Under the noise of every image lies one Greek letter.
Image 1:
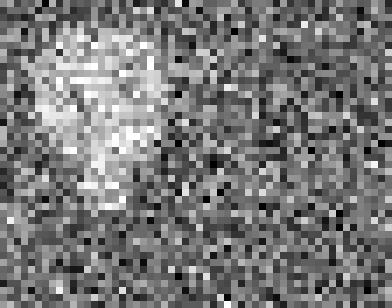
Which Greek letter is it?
phi
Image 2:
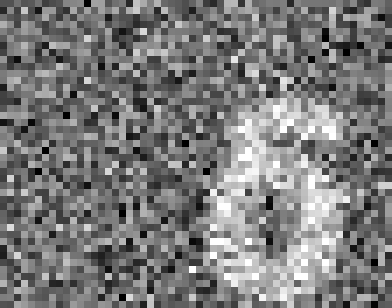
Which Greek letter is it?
delta
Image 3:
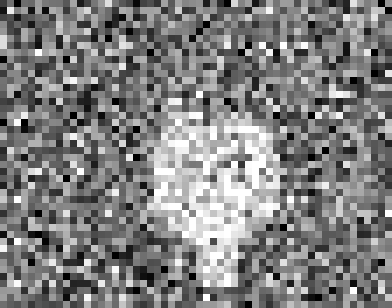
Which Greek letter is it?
phi
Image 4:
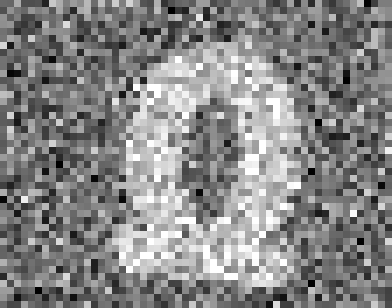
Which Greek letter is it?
omega
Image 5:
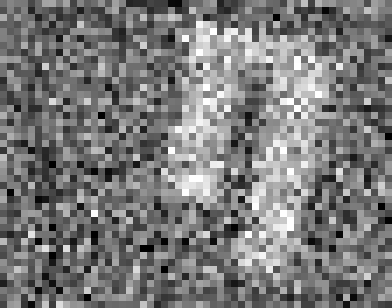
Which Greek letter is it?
eta
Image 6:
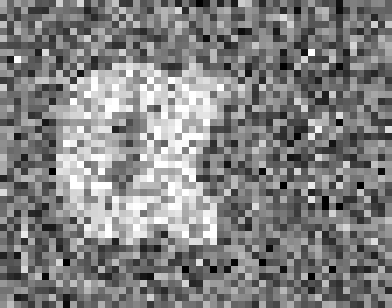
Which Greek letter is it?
alpha
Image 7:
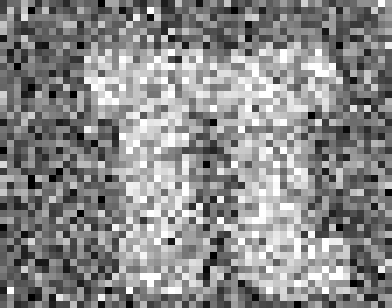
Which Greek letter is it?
pi
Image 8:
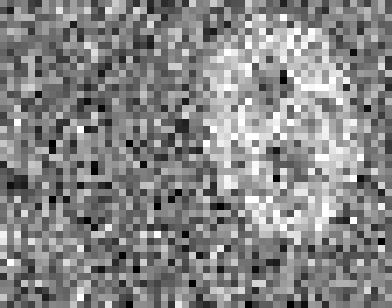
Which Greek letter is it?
theta
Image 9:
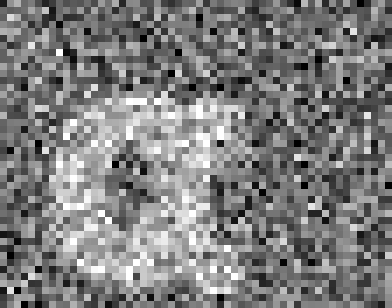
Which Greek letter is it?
alpha
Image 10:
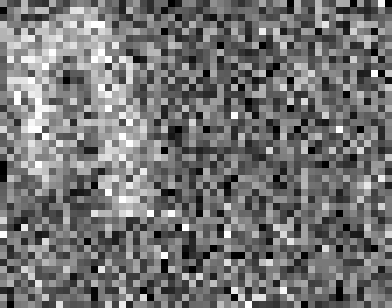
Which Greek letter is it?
eta
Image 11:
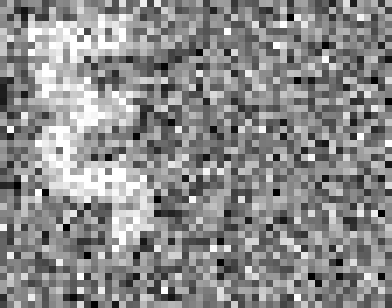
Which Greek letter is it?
xi
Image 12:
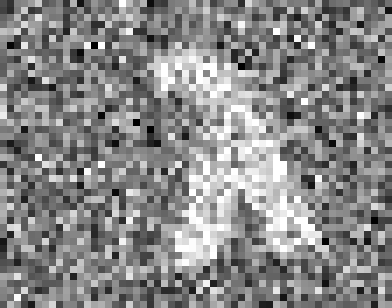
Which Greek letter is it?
lambda
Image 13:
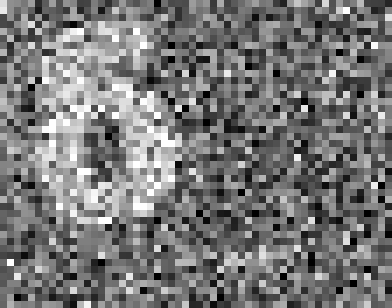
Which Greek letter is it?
delta
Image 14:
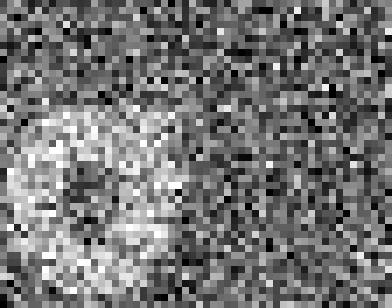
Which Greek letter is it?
sigma
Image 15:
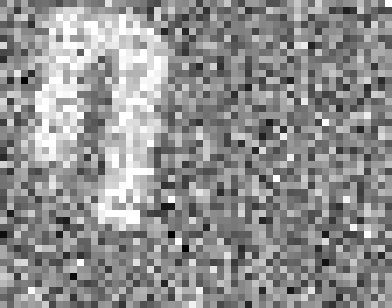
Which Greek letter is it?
eta
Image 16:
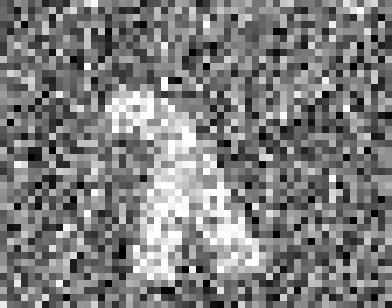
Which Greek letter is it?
lambda
